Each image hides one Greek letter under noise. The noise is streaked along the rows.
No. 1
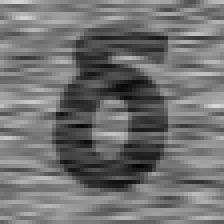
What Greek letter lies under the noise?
delta
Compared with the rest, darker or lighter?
darker
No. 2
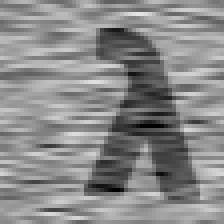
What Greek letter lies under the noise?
lambda
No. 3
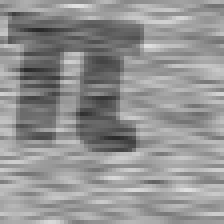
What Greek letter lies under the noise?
pi
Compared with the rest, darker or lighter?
darker
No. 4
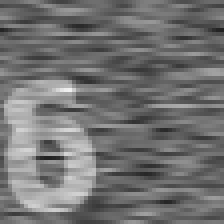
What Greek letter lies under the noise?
delta
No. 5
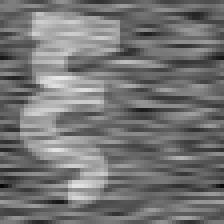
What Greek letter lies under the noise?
xi
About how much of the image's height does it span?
nearly all
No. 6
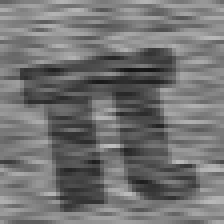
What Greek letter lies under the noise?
pi
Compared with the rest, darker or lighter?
darker
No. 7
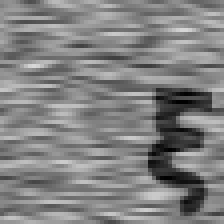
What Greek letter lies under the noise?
xi
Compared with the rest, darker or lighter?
darker
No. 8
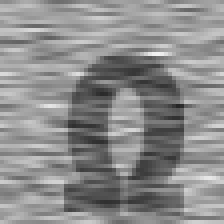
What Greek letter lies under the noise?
omega
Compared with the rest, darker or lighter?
darker
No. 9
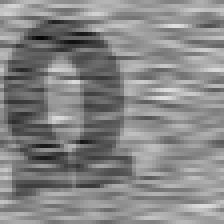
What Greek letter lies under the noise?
omega
